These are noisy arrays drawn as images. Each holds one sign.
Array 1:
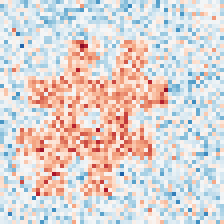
hash sign
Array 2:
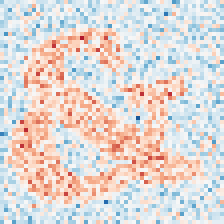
ampersand
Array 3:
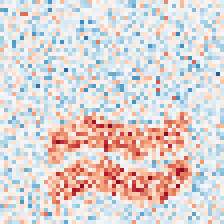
approximately sign
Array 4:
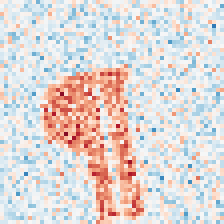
pilcrow
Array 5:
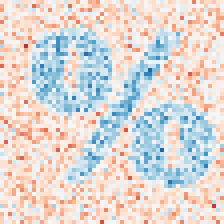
percent sign
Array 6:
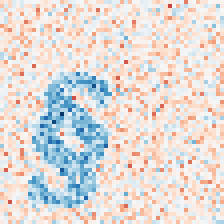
section sign
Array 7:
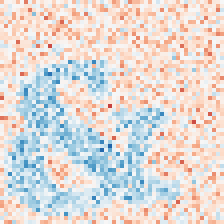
ampersand
